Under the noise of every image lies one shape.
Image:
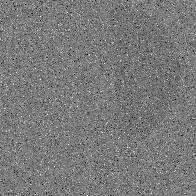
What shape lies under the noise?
half disc
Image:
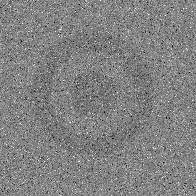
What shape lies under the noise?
bullseye
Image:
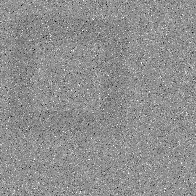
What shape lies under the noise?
square frame
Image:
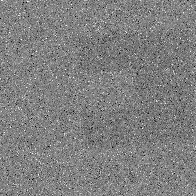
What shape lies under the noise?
square with a notch
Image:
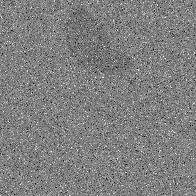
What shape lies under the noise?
half disc
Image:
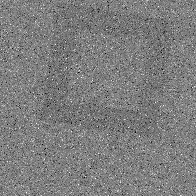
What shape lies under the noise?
square frame
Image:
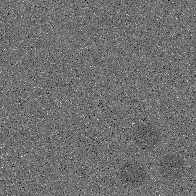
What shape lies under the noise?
three dots
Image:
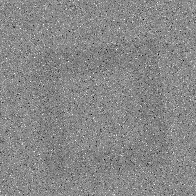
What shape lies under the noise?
square frame
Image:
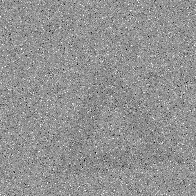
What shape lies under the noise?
triangle frame
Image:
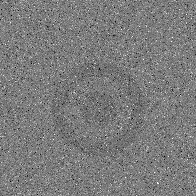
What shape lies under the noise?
bullseye
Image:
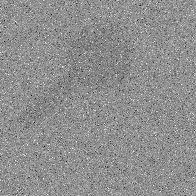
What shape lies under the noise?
lollipop
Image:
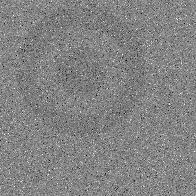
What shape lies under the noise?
bullseye
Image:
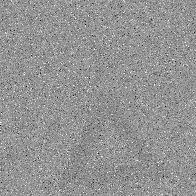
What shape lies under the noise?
triangle frame
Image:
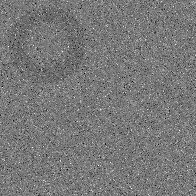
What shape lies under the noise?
ring
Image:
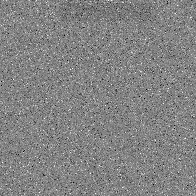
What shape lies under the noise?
bar
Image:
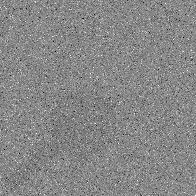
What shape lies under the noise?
lollipop
